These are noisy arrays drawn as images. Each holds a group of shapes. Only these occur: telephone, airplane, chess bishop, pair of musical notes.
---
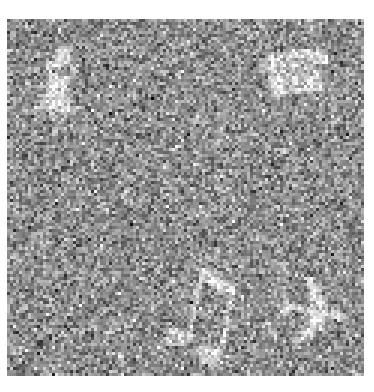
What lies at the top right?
telephone
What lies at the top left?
chess bishop
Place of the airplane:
bottom right
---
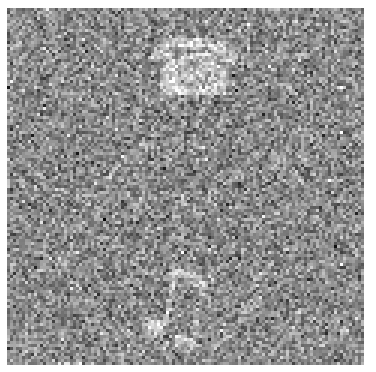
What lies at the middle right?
nothing
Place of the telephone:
top middle
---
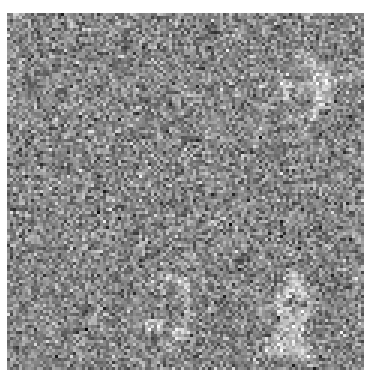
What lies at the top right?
airplane
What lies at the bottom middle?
pair of musical notes
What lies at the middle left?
nothing
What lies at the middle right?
nothing
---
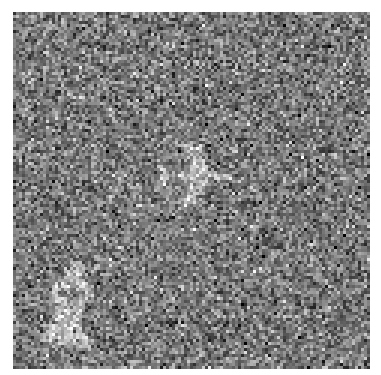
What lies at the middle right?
nothing
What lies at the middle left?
nothing
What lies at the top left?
nothing
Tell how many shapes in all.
2
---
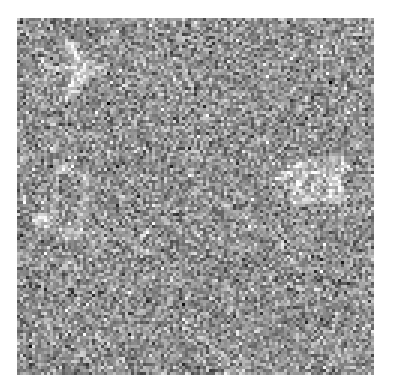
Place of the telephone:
middle right
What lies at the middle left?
pair of musical notes
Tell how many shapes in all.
3
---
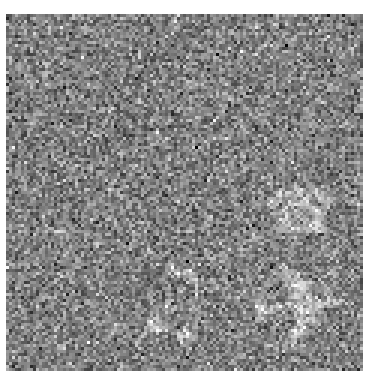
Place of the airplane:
bottom right
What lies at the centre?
nothing
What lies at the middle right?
telephone
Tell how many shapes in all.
3
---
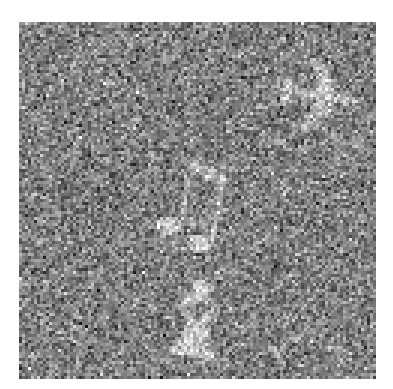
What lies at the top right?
airplane
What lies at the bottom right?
nothing
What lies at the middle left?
nothing
